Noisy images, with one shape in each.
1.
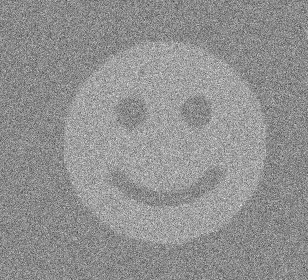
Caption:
light smiling face
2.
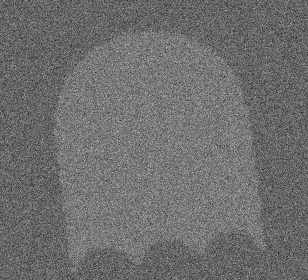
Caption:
light ghost
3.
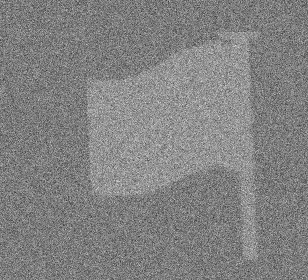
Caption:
light flag
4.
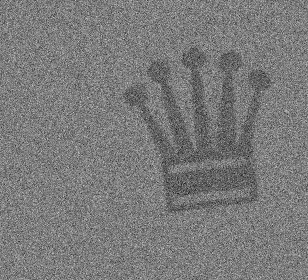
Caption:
dark chess queen
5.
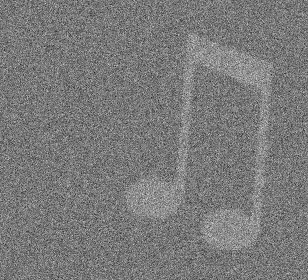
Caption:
light pair of musical notes
